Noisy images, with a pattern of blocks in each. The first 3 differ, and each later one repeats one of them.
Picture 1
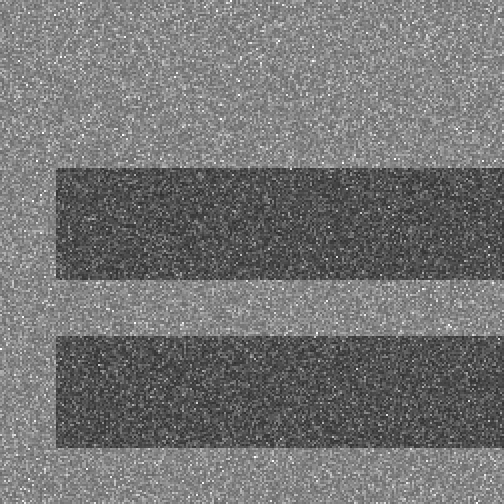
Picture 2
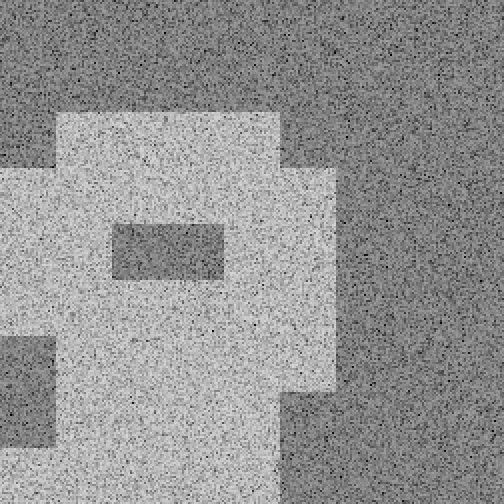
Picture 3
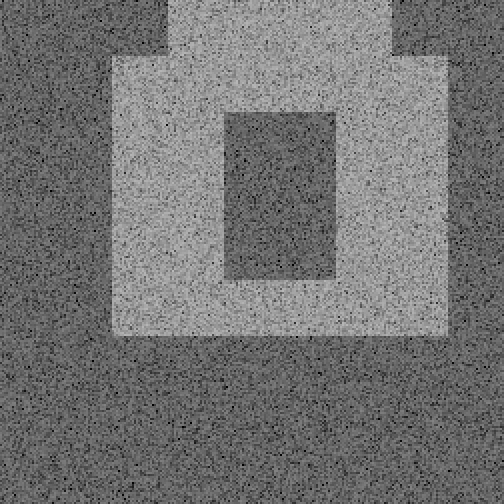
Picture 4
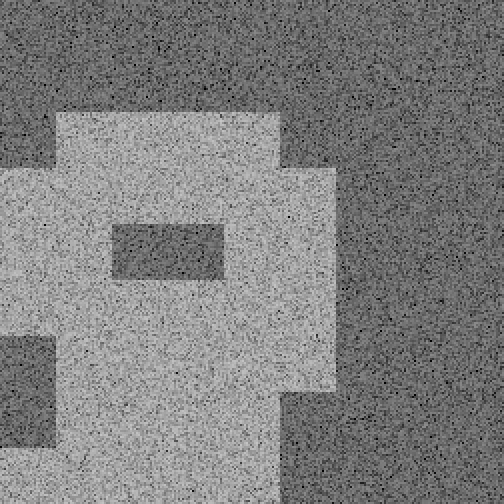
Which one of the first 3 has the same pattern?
2
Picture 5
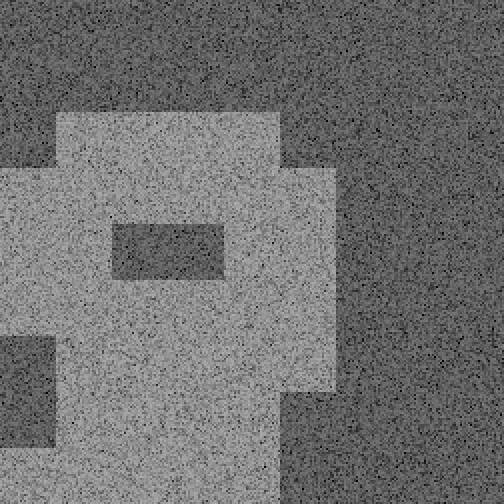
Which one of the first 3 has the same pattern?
2
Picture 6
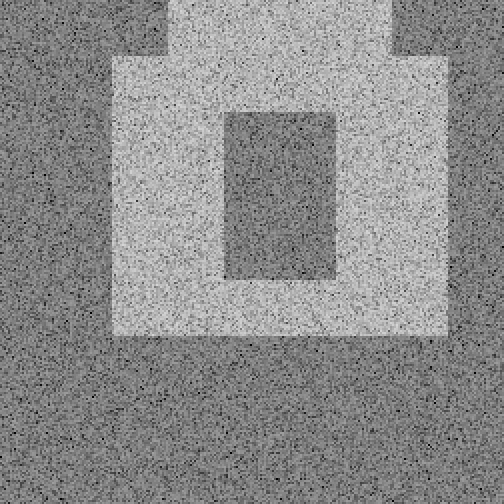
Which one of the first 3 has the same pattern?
3
